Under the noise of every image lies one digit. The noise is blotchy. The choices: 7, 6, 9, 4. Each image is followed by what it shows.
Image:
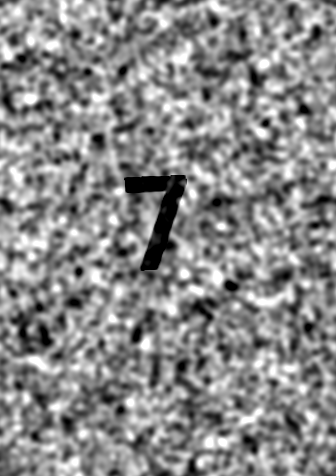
dark 7, centre
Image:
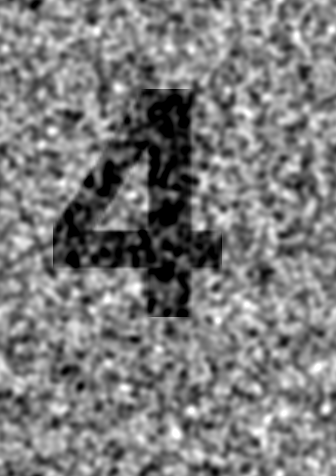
dark 4
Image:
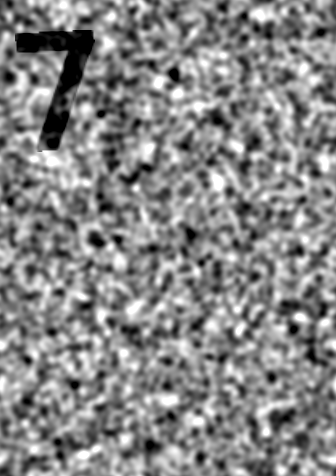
dark 7, top left
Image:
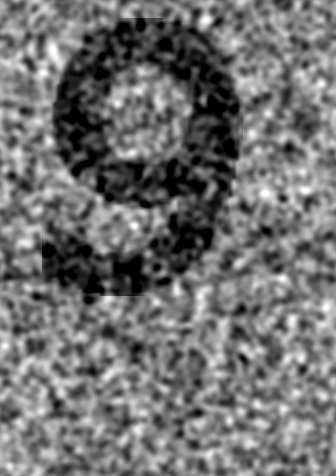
dark 9
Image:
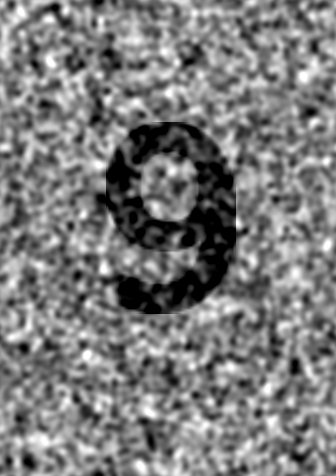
dark 9, centre
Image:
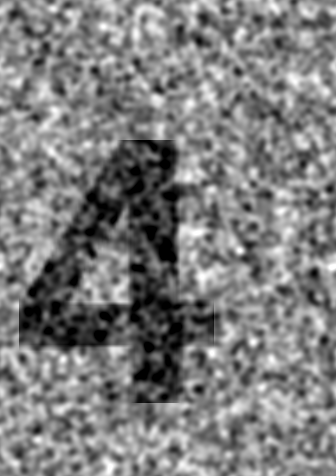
dark 4
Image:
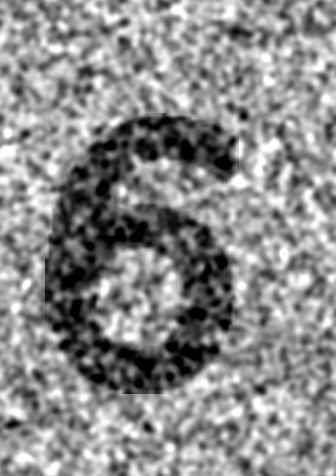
dark 6
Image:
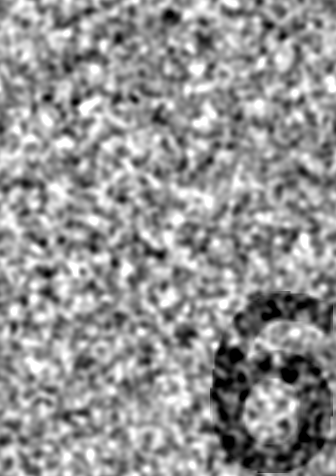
dark 6, bottom right
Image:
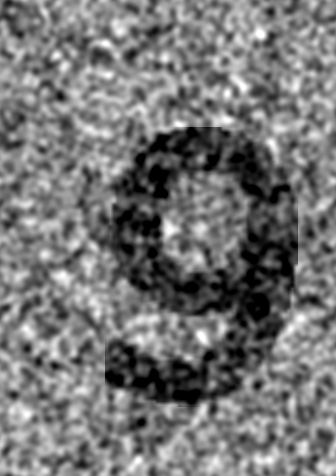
dark 9
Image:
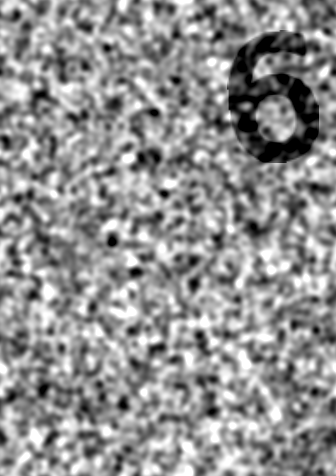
dark 6, top right
